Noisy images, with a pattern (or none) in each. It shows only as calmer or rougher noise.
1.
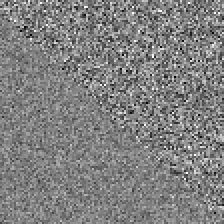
a sharp edge
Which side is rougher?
top right
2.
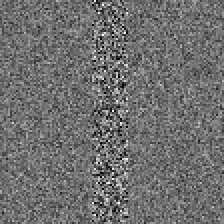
one vertical stripe
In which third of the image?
middle
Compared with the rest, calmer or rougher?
rougher
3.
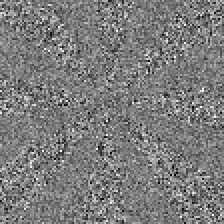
spokes from one point
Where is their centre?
centre
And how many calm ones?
8
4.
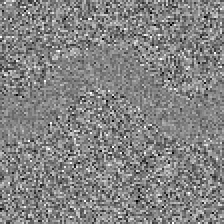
a wavy band
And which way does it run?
left to right
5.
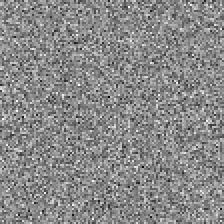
only noise
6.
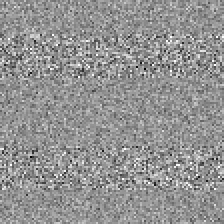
horizontal stripes
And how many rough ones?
2
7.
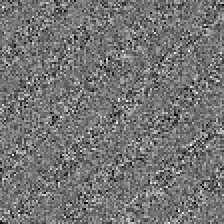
diagonal stripes
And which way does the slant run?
bottom left to top right
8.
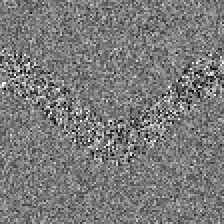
a wavy band
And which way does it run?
left to right
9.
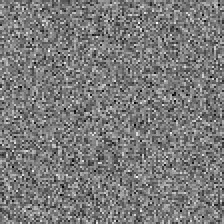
only noise
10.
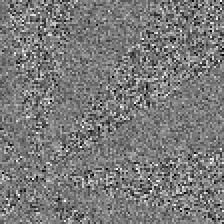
spokes from one point
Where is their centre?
bottom left
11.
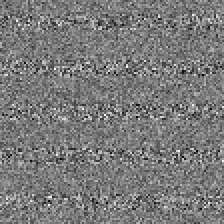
horizontal stripes
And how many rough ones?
5
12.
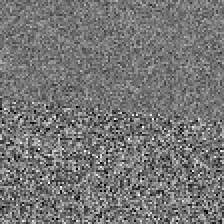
a sharp edge
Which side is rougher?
bottom
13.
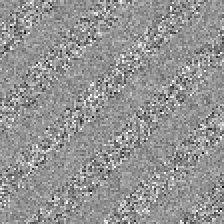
diagonal stripes
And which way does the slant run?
bottom left to top right
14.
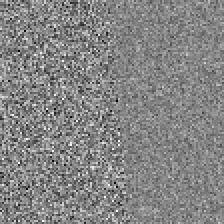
a sharp edge
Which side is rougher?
left
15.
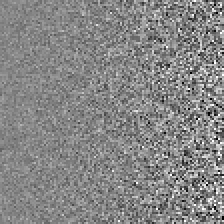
a smooth slope
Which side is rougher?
right
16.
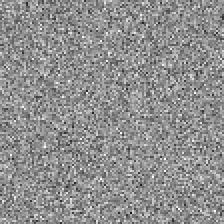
only noise
